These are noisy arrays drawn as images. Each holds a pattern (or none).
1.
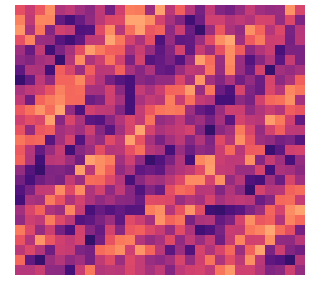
diagonal stripes
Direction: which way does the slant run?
bottom left to top right
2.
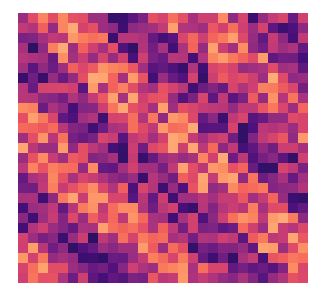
diagonal stripes
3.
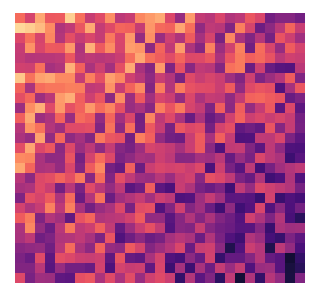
a smooth slope
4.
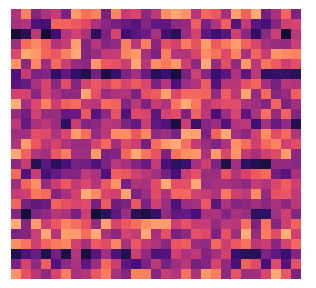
horizontal stripes
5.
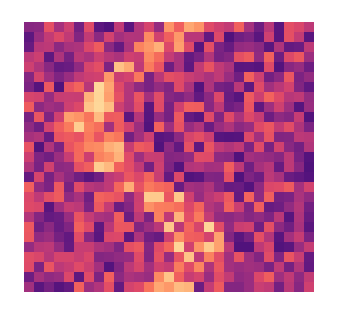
a wavy band
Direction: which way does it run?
top to bottom
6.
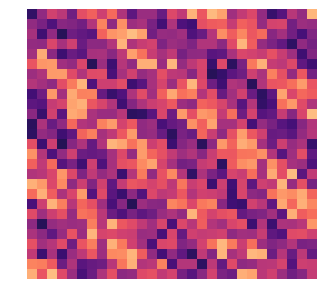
diagonal stripes
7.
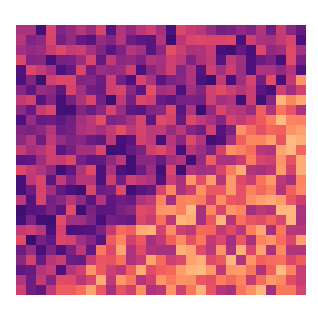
a sharp edge
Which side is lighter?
bottom right
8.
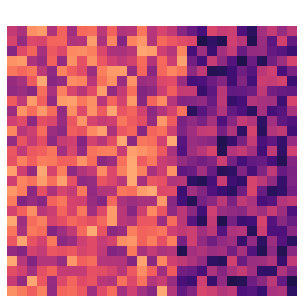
a sharp edge
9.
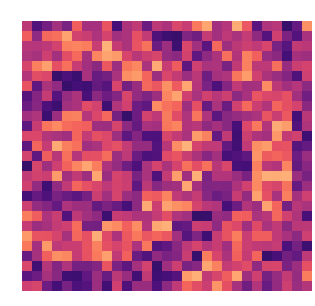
rings round one point
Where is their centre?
middle left
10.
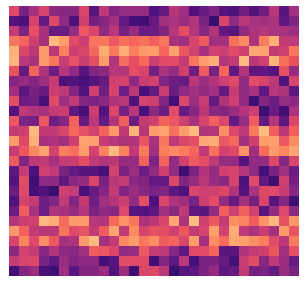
horizontal stripes
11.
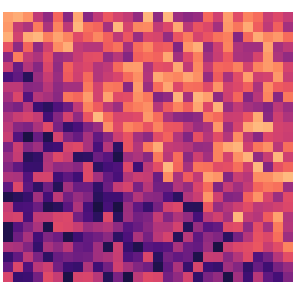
a sharp edge
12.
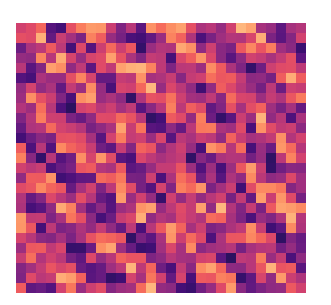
diagonal stripes
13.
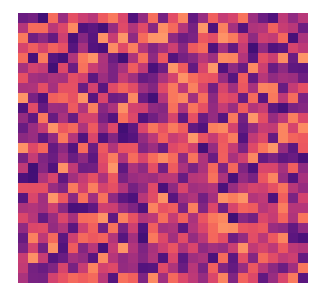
only noise
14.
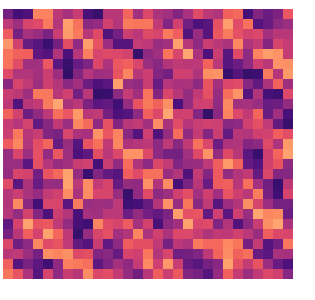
diagonal stripes
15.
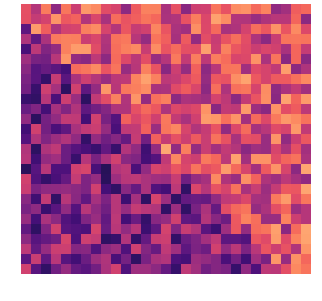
a sharp edge
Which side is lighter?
top right
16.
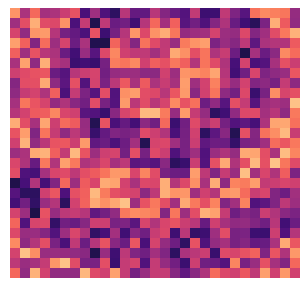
rings round one point
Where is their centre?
top middle
